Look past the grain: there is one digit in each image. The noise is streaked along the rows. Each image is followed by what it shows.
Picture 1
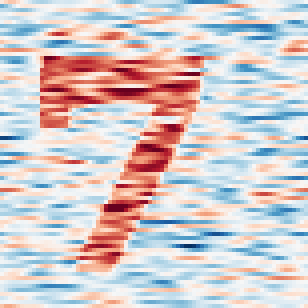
7
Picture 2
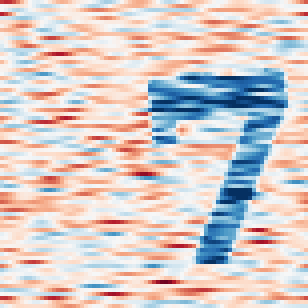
7
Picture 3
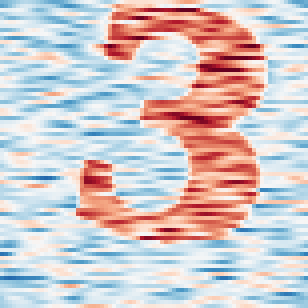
3
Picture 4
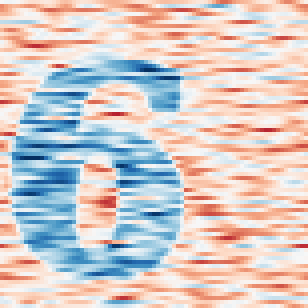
6
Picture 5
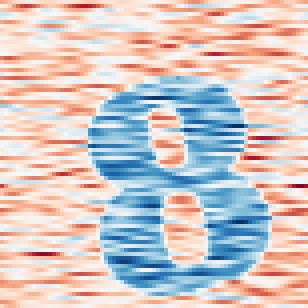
8
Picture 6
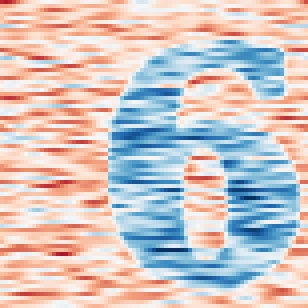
6
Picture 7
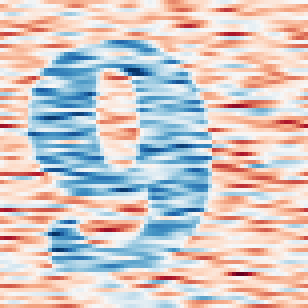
9
